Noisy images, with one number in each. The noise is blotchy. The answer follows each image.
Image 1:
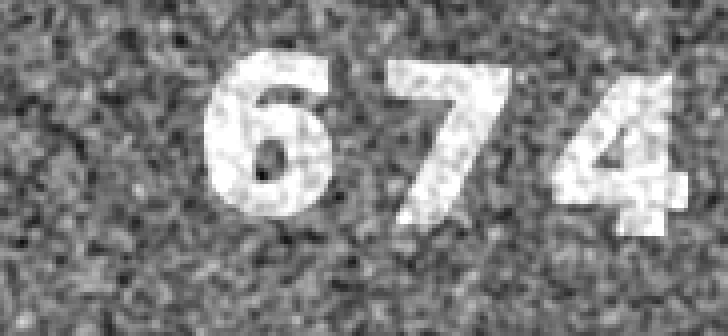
674
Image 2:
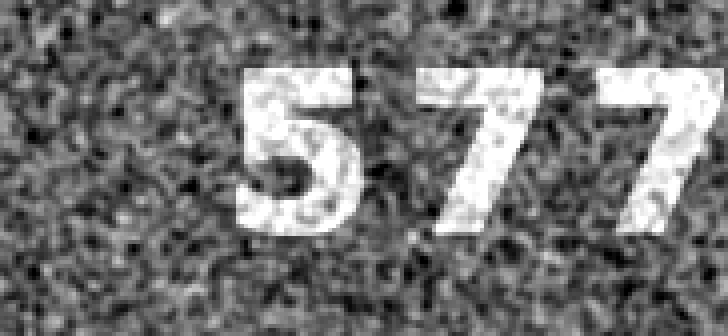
577
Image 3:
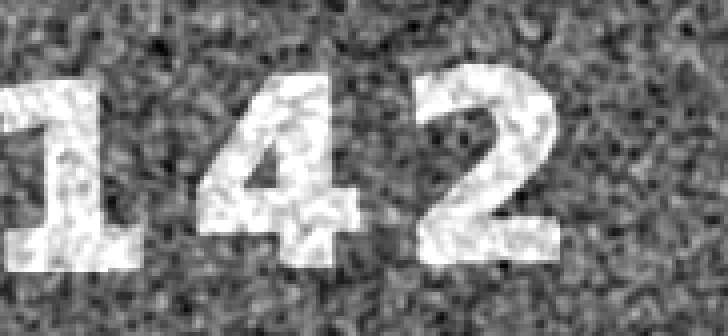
142
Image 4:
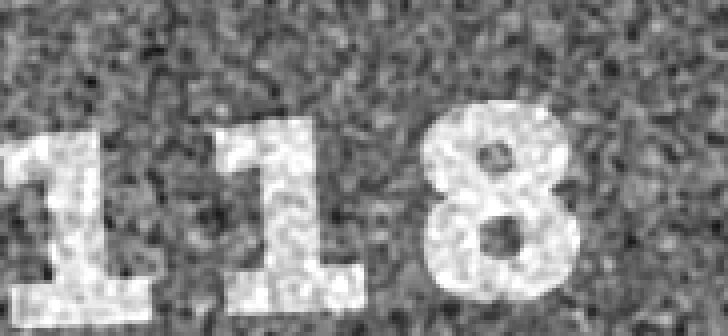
118
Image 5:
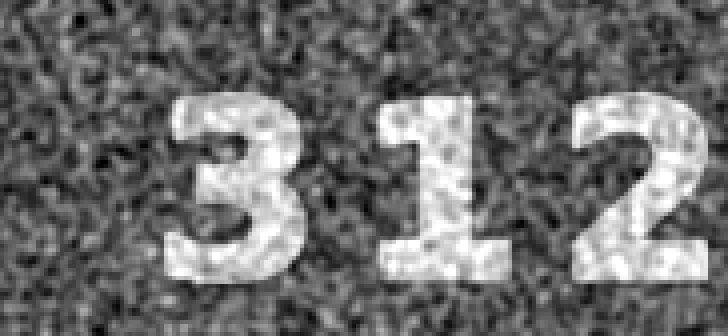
312
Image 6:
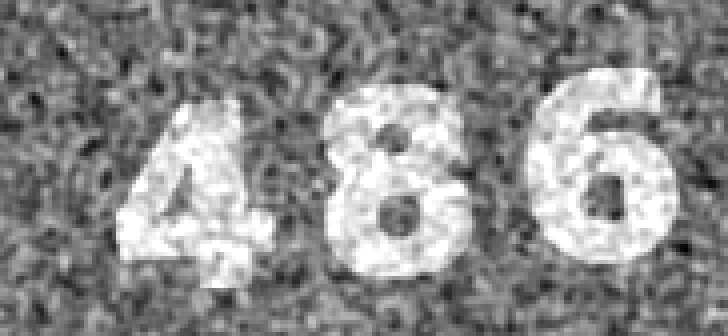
486
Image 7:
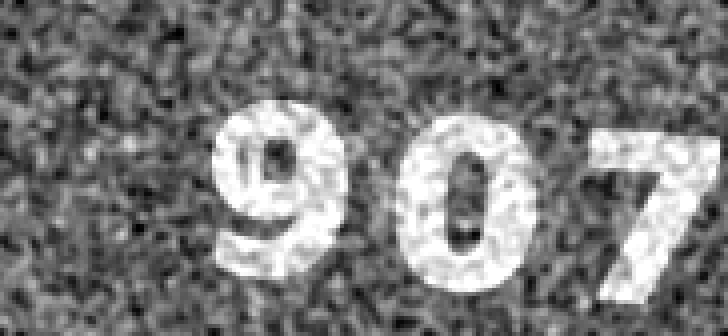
907
